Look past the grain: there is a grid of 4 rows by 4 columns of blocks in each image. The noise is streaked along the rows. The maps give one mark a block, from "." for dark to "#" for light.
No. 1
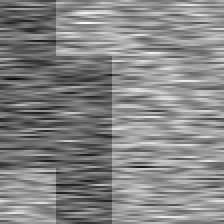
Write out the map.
. # # #
. . # #
. . # #
# . # #
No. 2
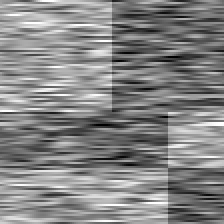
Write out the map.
# # . .
# # . .
. . . #
# # # .
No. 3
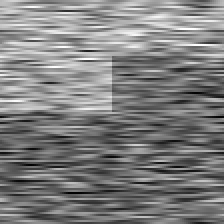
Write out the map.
# # # #
# # . .
. . . .
. . . .
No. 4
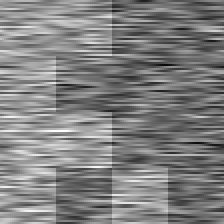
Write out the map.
# # . .
# . . .
# # . .
# . # .
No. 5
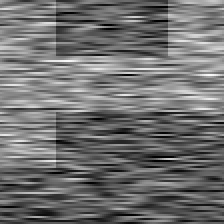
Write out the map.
# . . #
# # # #
# . . .
. . . .
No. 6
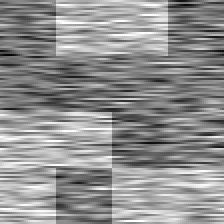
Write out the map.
. # # .
. . . .
# # . .
# . # #
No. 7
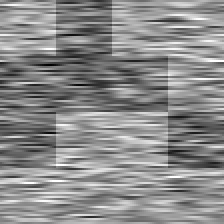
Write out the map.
# . # #
. . . #
. # # .
# # # #
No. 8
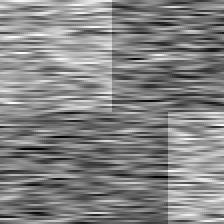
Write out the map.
# # . .
# # . .
. . . #
. . . #
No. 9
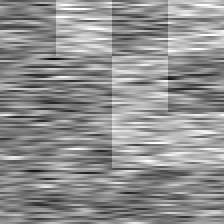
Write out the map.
. # . #
. . # .
. . # #
. . . .
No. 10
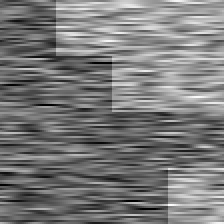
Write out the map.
. # # #
. . # #
. . . .
. . . #
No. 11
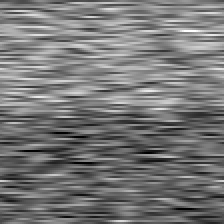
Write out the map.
# # # #
# # # #
. . . .
. . . .
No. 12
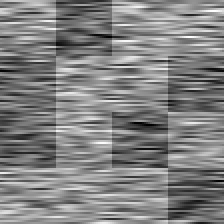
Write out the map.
# . # #
. # # .
. # . #
# # # .
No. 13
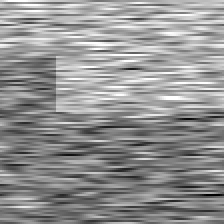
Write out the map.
# # # #
. # # #
. . . .
. . . .
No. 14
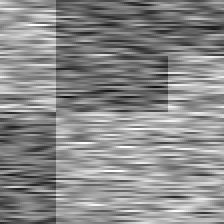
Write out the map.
# . . .
# . . #
. # # #
. # # #
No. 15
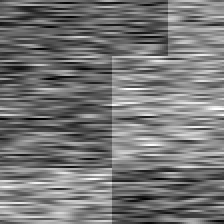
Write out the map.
. . . #
. . # #
. . # #
# # . .
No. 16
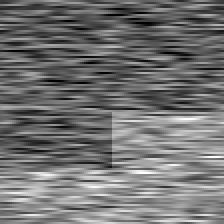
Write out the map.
. . . .
. . . .
. . # #
# # # #
